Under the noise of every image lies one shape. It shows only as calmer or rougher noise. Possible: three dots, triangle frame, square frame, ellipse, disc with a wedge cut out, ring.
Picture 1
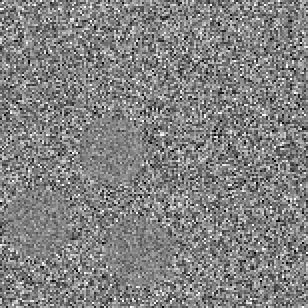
calm three dots
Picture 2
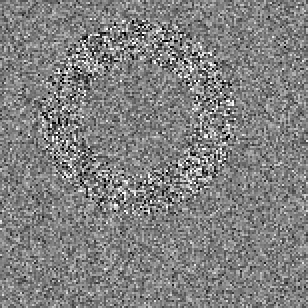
rough ring
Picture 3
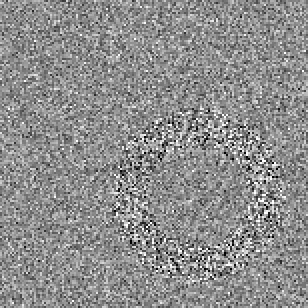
rough ring
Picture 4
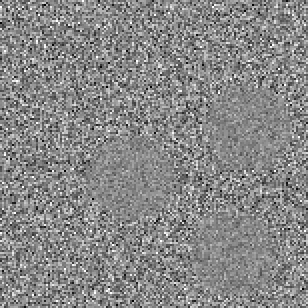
calm three dots
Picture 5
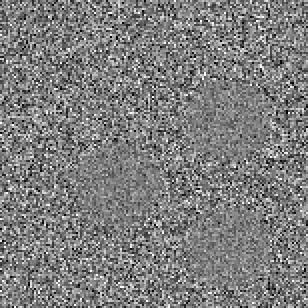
calm three dots
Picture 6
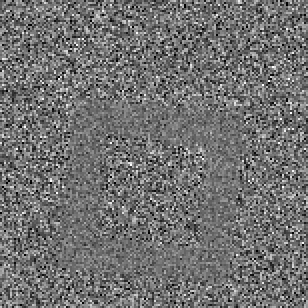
calm square frame
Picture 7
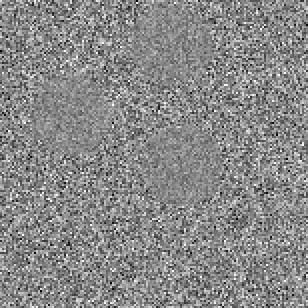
calm three dots
